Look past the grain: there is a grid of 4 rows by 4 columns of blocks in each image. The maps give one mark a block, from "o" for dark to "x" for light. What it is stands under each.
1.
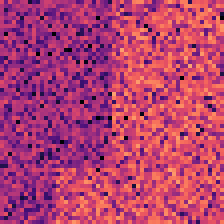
ooxx
ooxx
ooxx
oxxx
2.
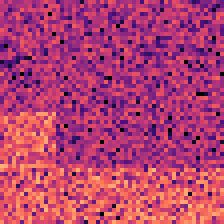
oooo
oooo
xooo
xxxx
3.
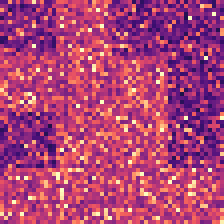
oxoo
xxxo
oxxo
xxxx
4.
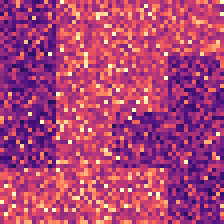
oxxx
oxxo
oxoo
xxxo
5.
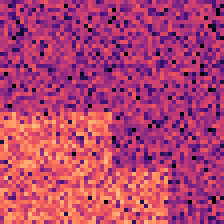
oooo
oooo
xxoo
xxxo
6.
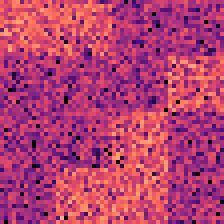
xxoo
ooox
ooxo
oxxo
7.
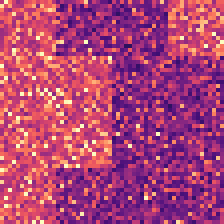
xoox
xxoo
xxoo
xooo
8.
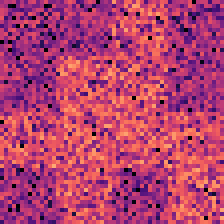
ooxo
oxxo
xxxx
oxox
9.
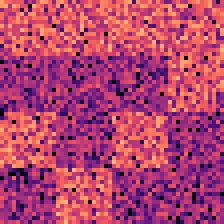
xxxx
ooox
xoxo
oxoo
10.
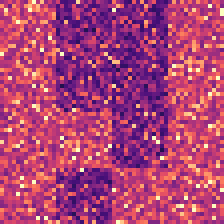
xoox
xoox
xxox
xoxx
